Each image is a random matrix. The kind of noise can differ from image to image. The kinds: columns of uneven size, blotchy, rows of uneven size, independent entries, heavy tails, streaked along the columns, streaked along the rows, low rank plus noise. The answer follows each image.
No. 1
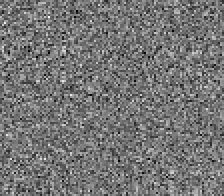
low rank plus noise
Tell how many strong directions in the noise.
five to eight
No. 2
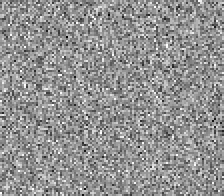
low rank plus noise
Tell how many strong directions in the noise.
one
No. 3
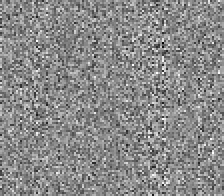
columns of uneven size
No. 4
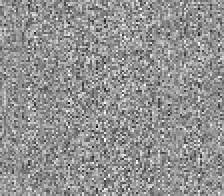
columns of uneven size
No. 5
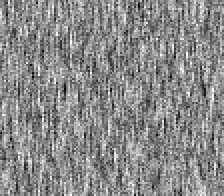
streaked along the columns
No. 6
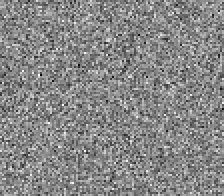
independent entries
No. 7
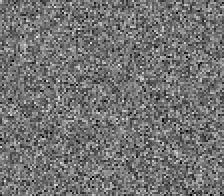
independent entries
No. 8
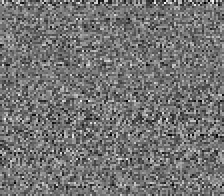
rows of uneven size
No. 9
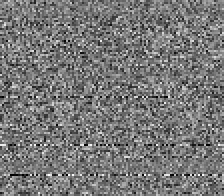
rows of uneven size
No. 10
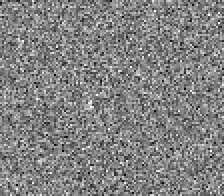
independent entries
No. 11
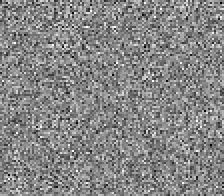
low rank plus noise
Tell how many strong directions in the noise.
five to eight
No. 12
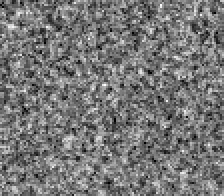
blotchy
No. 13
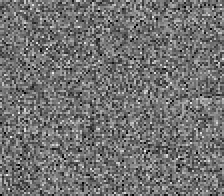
low rank plus noise
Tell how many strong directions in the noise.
one
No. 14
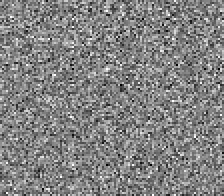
low rank plus noise
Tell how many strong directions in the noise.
two
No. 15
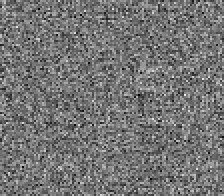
low rank plus noise
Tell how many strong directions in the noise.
one
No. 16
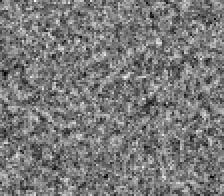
blotchy
